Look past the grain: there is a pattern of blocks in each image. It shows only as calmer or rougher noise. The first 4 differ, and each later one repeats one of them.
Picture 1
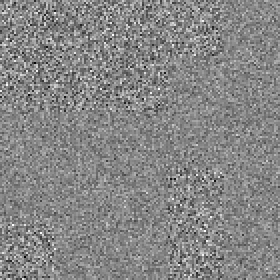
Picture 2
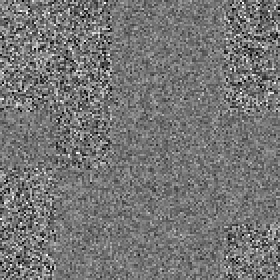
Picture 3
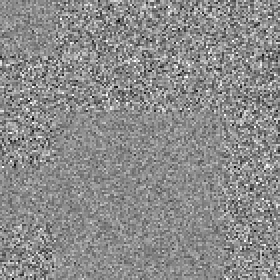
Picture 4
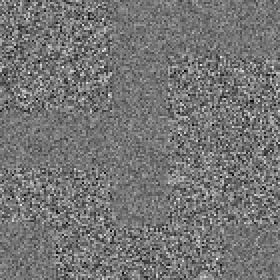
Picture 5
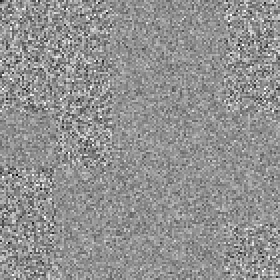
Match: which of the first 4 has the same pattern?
2
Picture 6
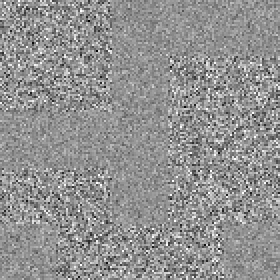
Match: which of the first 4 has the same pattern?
4
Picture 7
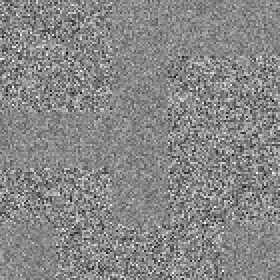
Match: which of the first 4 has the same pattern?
4
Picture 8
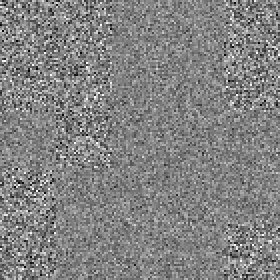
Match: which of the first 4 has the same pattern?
2
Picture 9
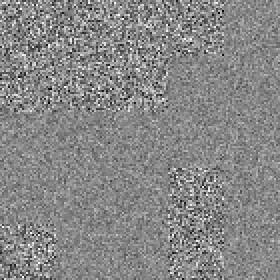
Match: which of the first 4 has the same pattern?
1
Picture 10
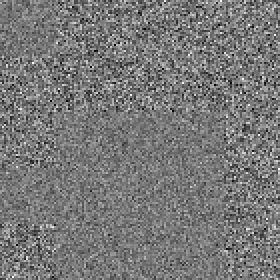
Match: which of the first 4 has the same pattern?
3
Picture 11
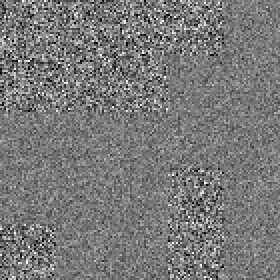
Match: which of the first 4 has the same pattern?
1
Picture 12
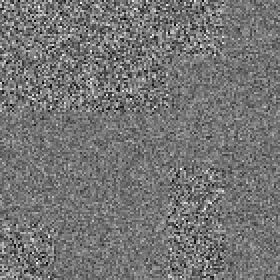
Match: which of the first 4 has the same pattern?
1
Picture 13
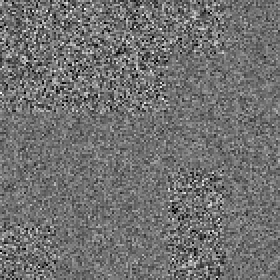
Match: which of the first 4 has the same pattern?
1
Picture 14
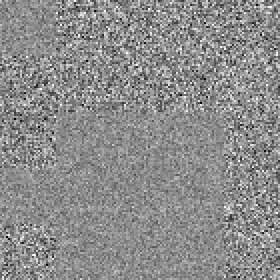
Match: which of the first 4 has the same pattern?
3
